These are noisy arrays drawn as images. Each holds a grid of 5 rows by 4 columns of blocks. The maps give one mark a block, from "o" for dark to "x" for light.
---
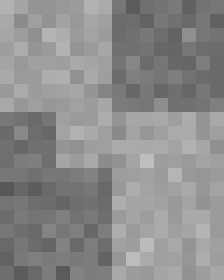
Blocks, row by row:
x x o o
x x o o
o x x x
o o x x
o o x x
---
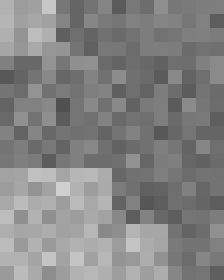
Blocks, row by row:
x o o o
o o o o
o o o o
x x o o
x x x o
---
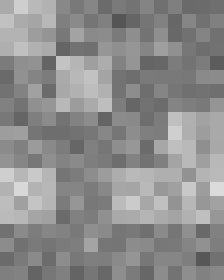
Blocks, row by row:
x o o o
o x o o
o o o x
x o x x
o o o o
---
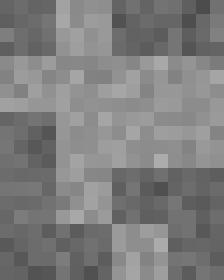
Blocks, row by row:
o x o o
x x x x
o x x x
o x o o
o o x o
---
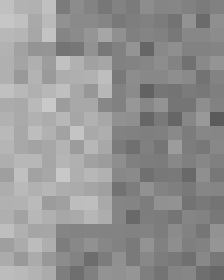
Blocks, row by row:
x o o o
x x o o
x x o o
x x o o
x o o o
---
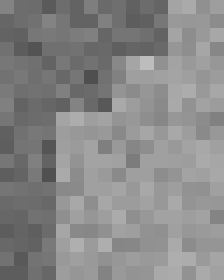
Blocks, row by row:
o o o x
o o x x
o x x x
o x x x
o x x x
